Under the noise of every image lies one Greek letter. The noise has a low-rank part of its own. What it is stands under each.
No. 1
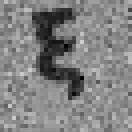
xi
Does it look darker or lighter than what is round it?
darker
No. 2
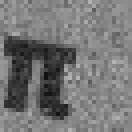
pi
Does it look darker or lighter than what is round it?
darker
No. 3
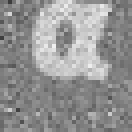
alpha
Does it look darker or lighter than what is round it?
lighter
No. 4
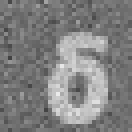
delta
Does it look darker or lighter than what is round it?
lighter
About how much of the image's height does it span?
two thirds
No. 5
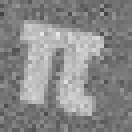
pi
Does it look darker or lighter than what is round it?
lighter
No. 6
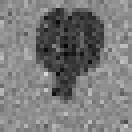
phi
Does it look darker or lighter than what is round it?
darker
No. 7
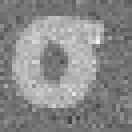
sigma
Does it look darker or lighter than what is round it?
lighter
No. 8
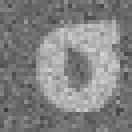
sigma
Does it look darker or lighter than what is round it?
lighter
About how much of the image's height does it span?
two thirds
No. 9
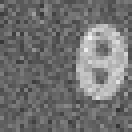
theta
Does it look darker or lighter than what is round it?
lighter
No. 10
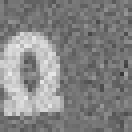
omega
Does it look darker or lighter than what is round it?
lighter
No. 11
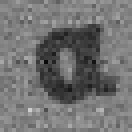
alpha
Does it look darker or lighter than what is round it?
darker
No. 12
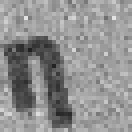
eta
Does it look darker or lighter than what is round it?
darker
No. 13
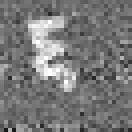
xi
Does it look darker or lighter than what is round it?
lighter
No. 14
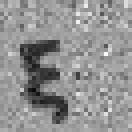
xi
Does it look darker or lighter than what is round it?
darker
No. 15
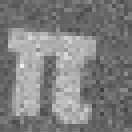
pi
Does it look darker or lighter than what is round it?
lighter
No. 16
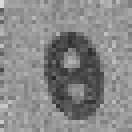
theta
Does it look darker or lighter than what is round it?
darker
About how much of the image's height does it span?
two thirds
